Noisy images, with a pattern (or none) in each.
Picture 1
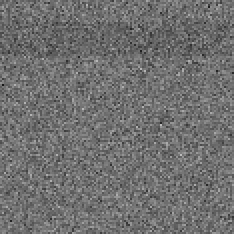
one horizontal stripe
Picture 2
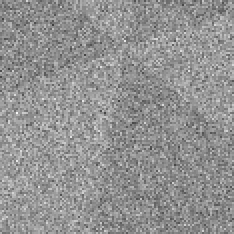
spokes from one point
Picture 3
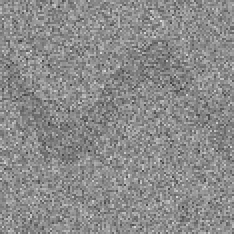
a wavy band
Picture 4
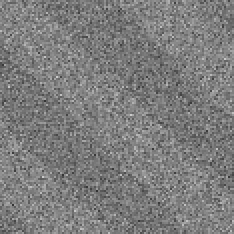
diagonal stripes
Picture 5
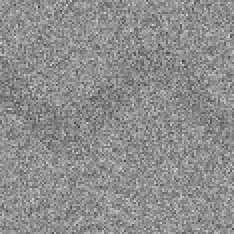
a wavy band
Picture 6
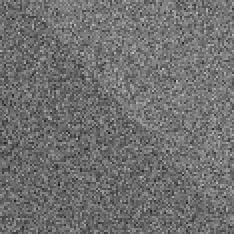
a sharp edge
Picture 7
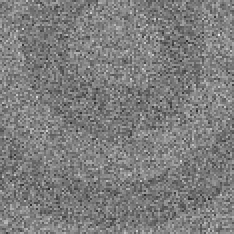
rings round one point
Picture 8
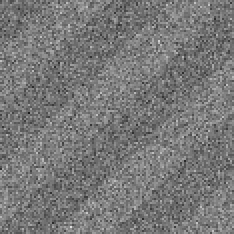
diagonal stripes
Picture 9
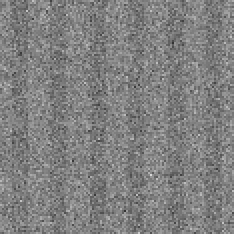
vertical stripes
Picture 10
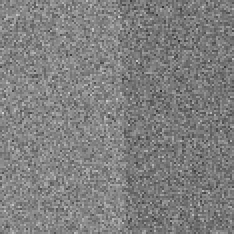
a sharp edge
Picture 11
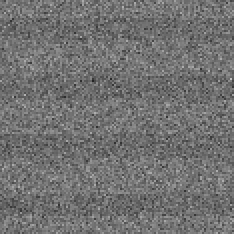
horizontal stripes
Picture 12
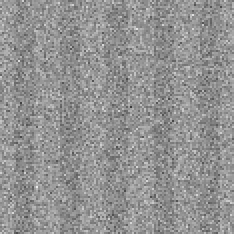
vertical stripes
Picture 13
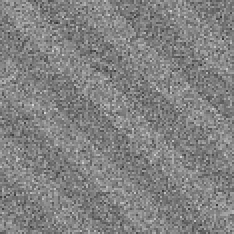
diagonal stripes
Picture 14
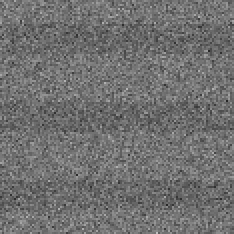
horizontal stripes
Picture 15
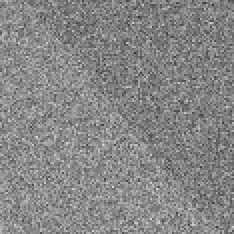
a sharp edge
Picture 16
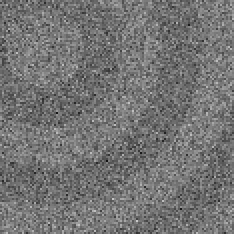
rings round one point
